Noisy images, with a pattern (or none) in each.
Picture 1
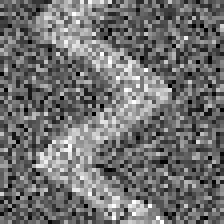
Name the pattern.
a wavy band
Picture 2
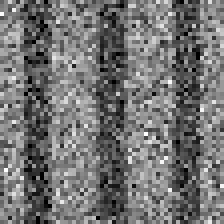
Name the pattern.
vertical stripes
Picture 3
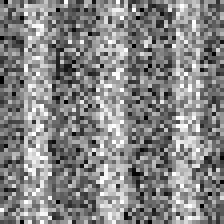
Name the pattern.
vertical stripes
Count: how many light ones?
3
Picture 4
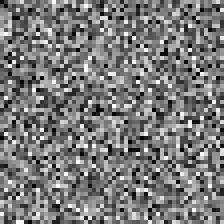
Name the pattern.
only noise
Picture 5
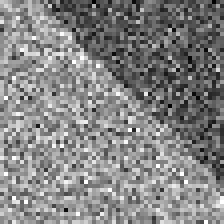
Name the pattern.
a sharp edge
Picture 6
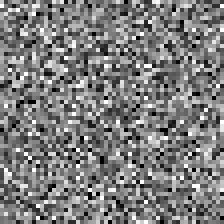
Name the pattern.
only noise
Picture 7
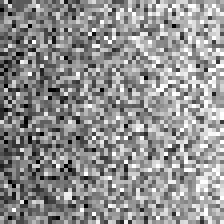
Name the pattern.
a smooth slope
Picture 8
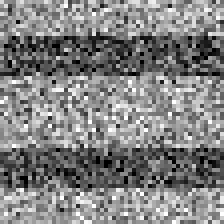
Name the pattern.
horizontal stripes
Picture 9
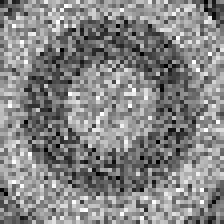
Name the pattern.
rings round one point
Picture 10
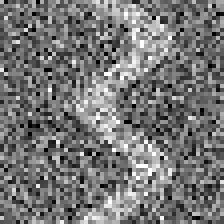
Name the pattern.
a wavy band
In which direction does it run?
top to bottom
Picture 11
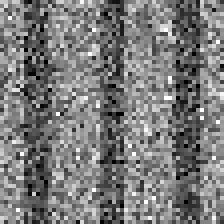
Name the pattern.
vertical stripes
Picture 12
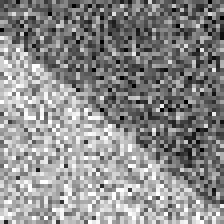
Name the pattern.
a sharp edge
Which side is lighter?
bottom left
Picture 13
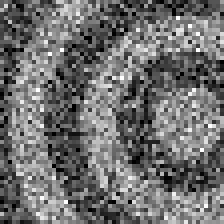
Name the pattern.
rings round one point
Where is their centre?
middle right
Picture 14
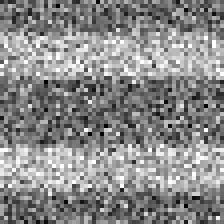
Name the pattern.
horizontal stripes
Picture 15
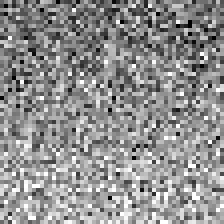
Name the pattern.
a smooth slope
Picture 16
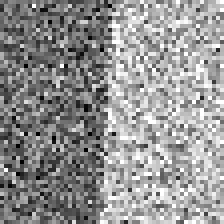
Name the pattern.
a sharp edge
